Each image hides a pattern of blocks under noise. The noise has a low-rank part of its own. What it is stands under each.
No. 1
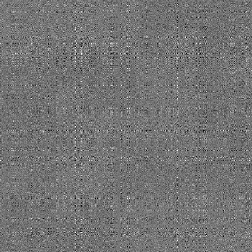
the same after a half turn
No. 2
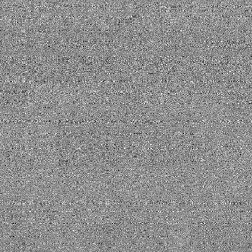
left and right mirror each other
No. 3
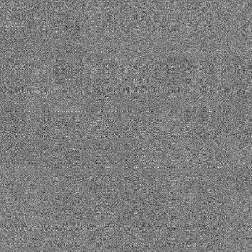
no symmetry
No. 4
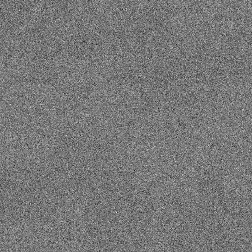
the same after a half turn
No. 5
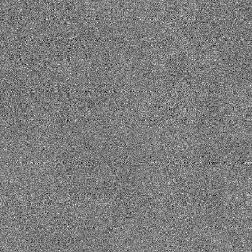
no symmetry
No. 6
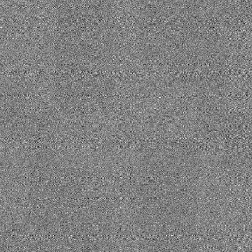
the same after a half turn
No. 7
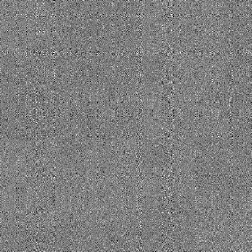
mirrored about the diagonal from the top left
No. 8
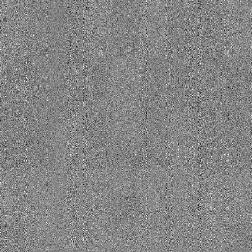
left and right mirror each other
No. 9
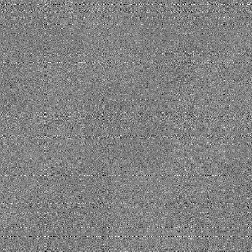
the same after a half turn
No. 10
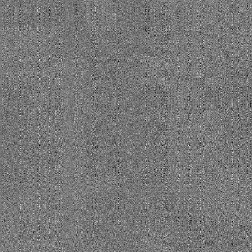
the same after a half turn
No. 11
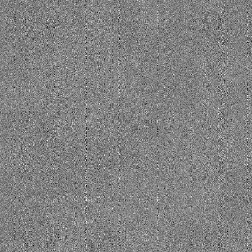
mirrored about the diagonal from the top left
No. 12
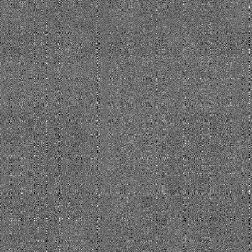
left and right mirror each other
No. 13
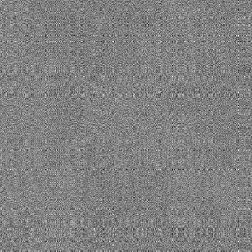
no symmetry
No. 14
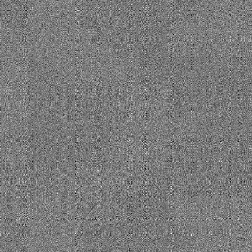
top and bottom mirror each other
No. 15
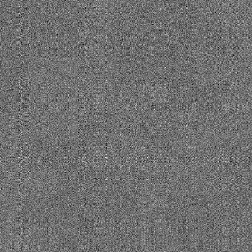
the same after a half turn
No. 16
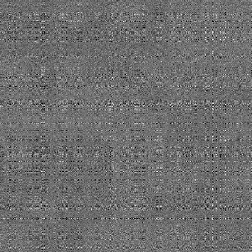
mirrored about the diagonal from the bottom left
